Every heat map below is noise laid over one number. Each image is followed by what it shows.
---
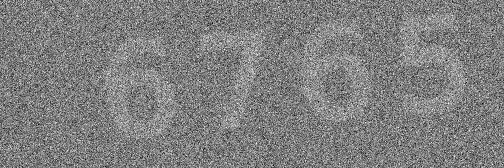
6765
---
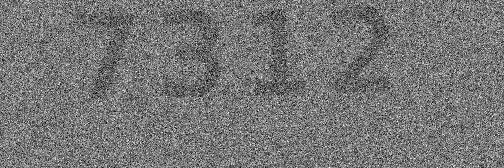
7312
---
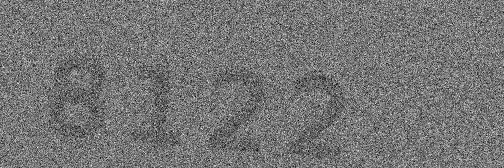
8122
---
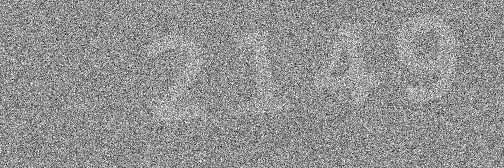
2149
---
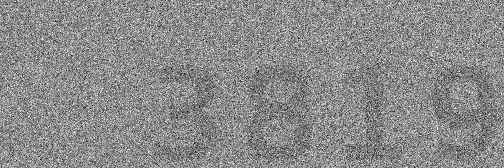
3819
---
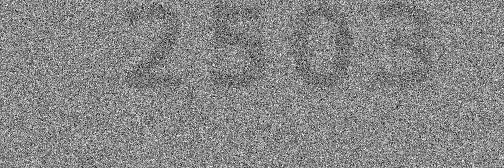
2503
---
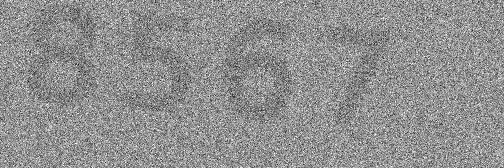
8567
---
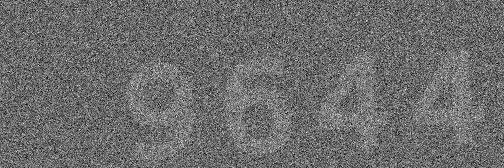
9644
